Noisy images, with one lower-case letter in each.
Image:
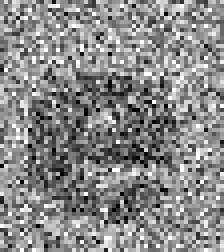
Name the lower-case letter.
e
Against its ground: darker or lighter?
darker
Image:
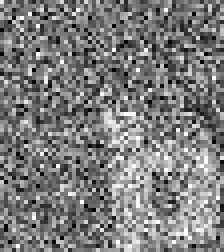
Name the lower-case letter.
b
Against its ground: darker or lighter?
lighter
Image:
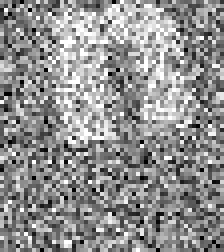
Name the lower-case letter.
n
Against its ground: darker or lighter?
lighter
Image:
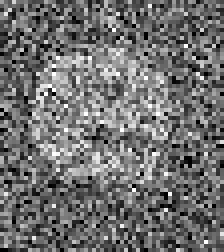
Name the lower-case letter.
e
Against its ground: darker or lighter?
lighter
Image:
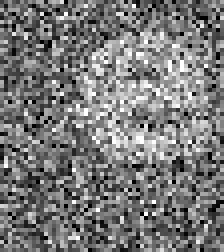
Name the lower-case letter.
e
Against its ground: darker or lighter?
lighter
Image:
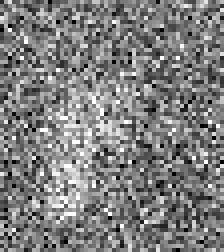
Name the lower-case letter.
f
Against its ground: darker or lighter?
lighter
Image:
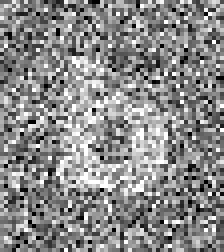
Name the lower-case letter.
b
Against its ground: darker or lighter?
lighter
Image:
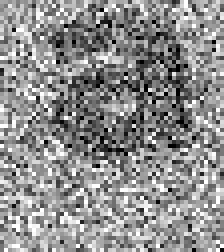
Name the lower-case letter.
a
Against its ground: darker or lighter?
darker
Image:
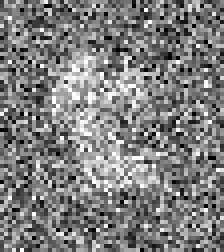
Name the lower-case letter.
t
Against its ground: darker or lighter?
lighter
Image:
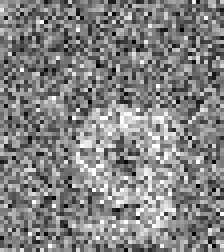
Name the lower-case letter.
g
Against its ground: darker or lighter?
lighter
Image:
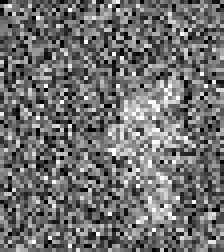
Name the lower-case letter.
f
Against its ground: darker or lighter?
lighter
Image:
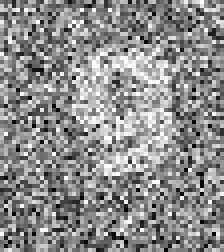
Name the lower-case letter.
g
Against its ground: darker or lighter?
lighter
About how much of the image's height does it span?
half
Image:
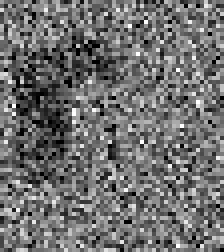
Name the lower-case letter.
r
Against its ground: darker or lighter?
darker
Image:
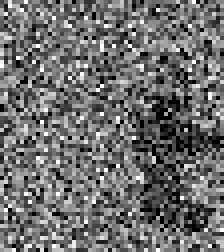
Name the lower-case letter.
t
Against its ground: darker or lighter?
darker
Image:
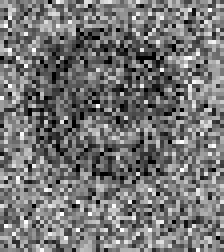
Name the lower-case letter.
e
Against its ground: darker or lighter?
darker
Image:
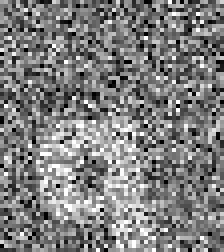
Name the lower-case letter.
q
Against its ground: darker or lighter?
lighter
